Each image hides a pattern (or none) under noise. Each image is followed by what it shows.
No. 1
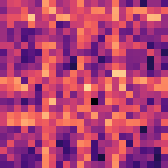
bands of rows crossing bands of columns
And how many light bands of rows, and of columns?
3 and 3
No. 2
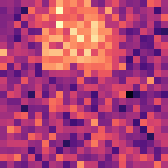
one block
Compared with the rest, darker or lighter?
lighter
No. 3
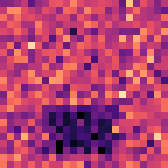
one block
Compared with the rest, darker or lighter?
darker
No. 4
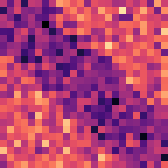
a diagonal band
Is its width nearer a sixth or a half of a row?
a half
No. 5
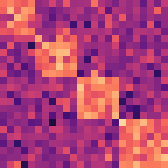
blocks along the diagonal
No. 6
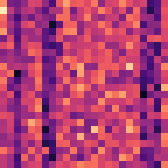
bands of columns
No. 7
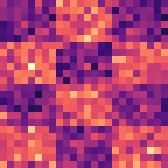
a checkerboard
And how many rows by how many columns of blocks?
4 by 3
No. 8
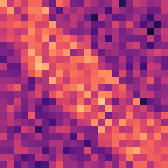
a diagonal band
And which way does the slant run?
top left to bottom right
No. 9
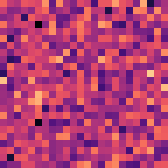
only noise
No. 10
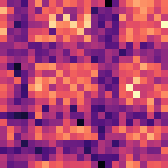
bands of rows crossing bands of columns
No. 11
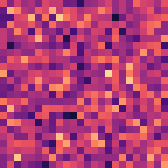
only noise
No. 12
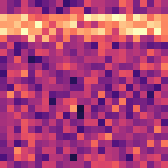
one band of rows
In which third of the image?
top
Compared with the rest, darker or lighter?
lighter
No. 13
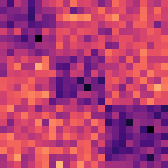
blocks along the diagonal
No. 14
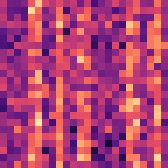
bands of columns
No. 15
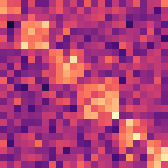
blocks along the diagonal
